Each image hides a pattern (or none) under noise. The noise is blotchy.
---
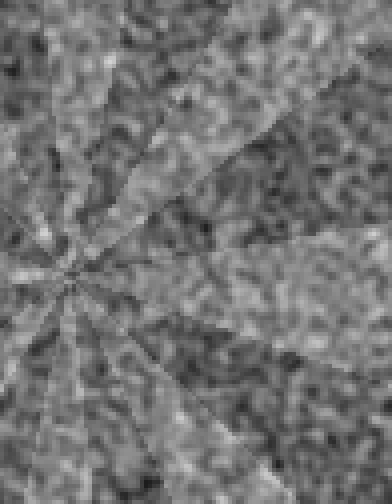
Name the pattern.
spokes from one point
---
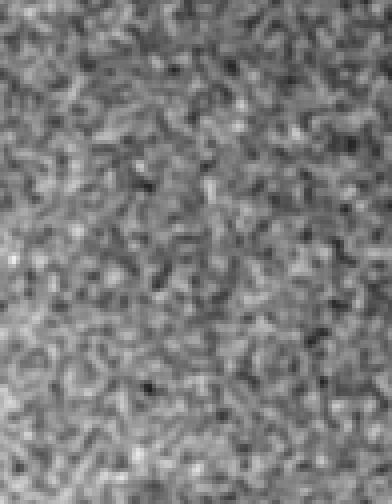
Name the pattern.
a smooth slope
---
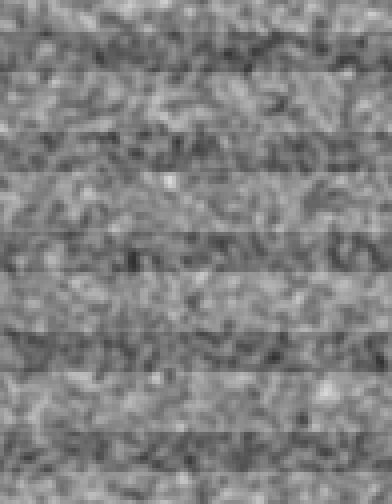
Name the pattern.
horizontal stripes
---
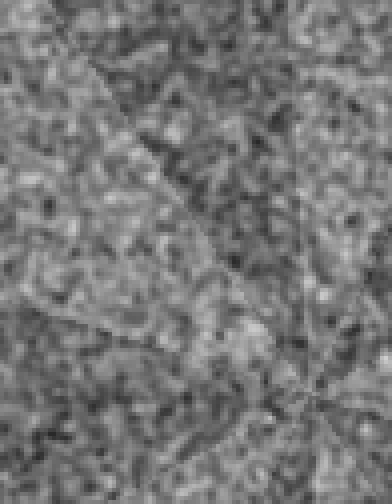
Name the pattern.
spokes from one point
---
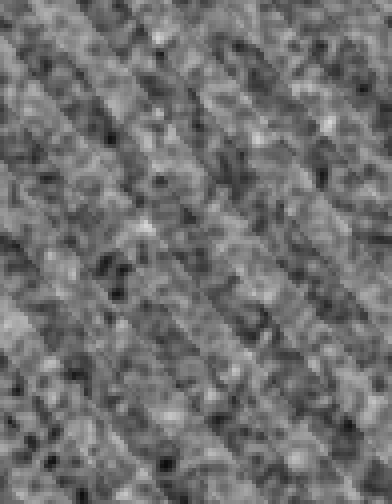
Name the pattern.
diagonal stripes
